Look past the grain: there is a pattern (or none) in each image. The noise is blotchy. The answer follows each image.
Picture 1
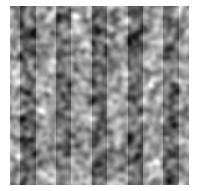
vertical stripes
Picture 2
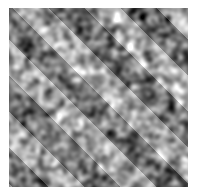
diagonal stripes
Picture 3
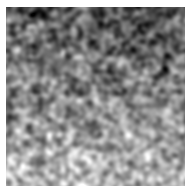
a smooth slope
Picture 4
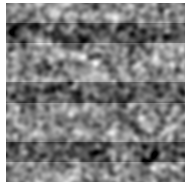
horizontal stripes
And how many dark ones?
3
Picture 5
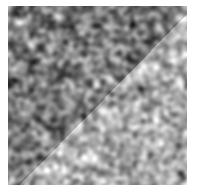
a sharp edge
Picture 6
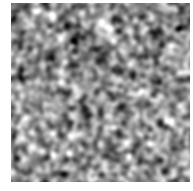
only noise
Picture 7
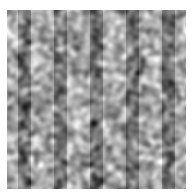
vertical stripes
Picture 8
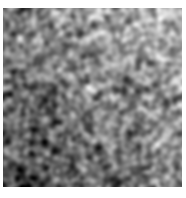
a smooth slope
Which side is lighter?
top right
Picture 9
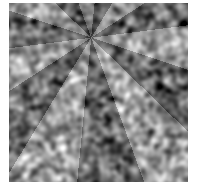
spokes from one point
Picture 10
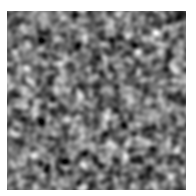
only noise
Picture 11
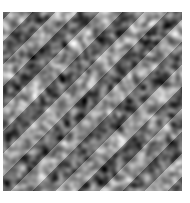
diagonal stripes
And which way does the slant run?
bottom left to top right
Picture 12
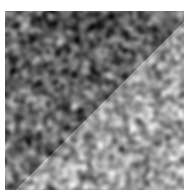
a sharp edge
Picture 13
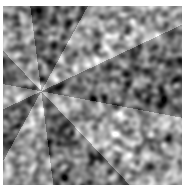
spokes from one point
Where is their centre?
middle left
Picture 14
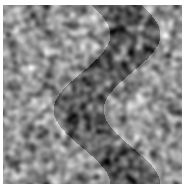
a wavy band
